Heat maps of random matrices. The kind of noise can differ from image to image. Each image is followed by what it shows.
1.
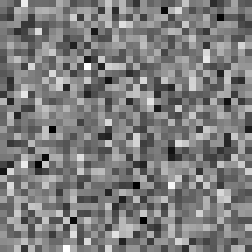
independent entries
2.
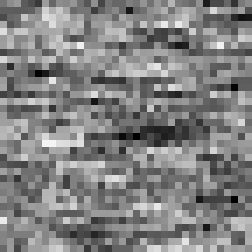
streaked along the rows
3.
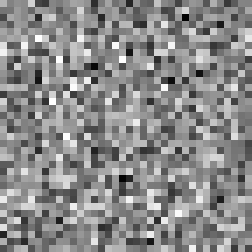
independent entries
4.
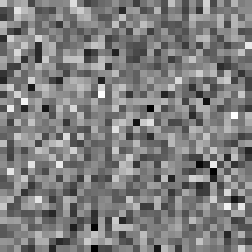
independent entries
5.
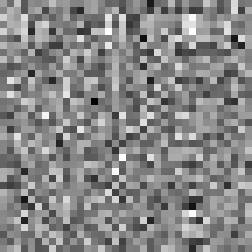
low rank plus noise
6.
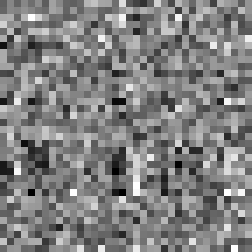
low rank plus noise
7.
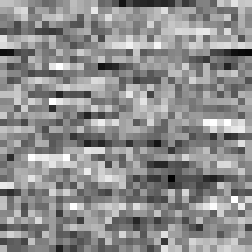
streaked along the rows
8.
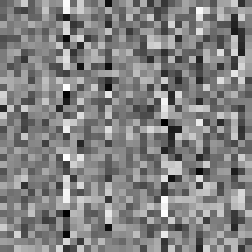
columns of uneven size
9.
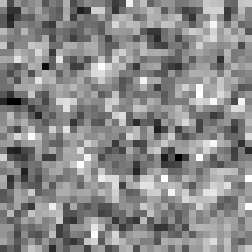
blotchy
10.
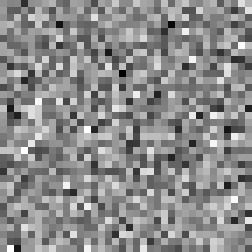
independent entries
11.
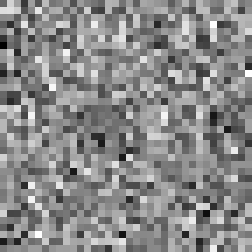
low rank plus noise
